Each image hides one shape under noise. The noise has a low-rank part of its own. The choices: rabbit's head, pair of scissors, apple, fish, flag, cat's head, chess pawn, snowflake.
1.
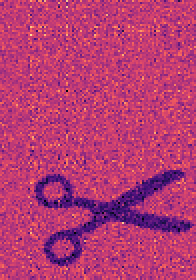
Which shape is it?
pair of scissors
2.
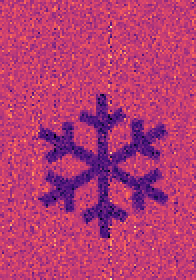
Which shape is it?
snowflake
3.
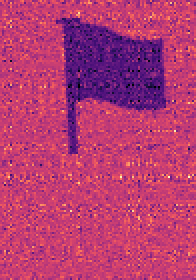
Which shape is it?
flag
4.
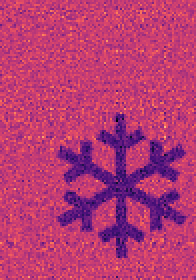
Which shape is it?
snowflake
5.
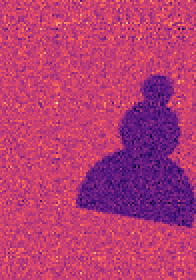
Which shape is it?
chess pawn
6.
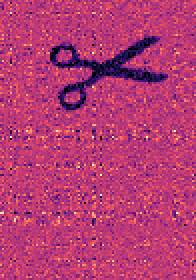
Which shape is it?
pair of scissors
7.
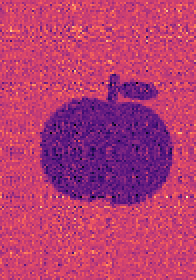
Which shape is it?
apple
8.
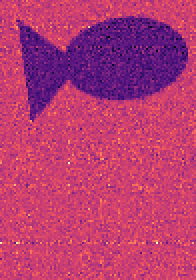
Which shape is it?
fish
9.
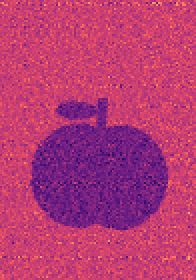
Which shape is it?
apple
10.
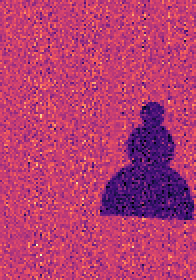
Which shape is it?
chess pawn
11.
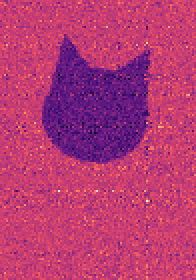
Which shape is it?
cat's head
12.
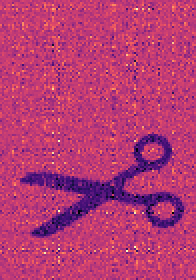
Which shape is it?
pair of scissors
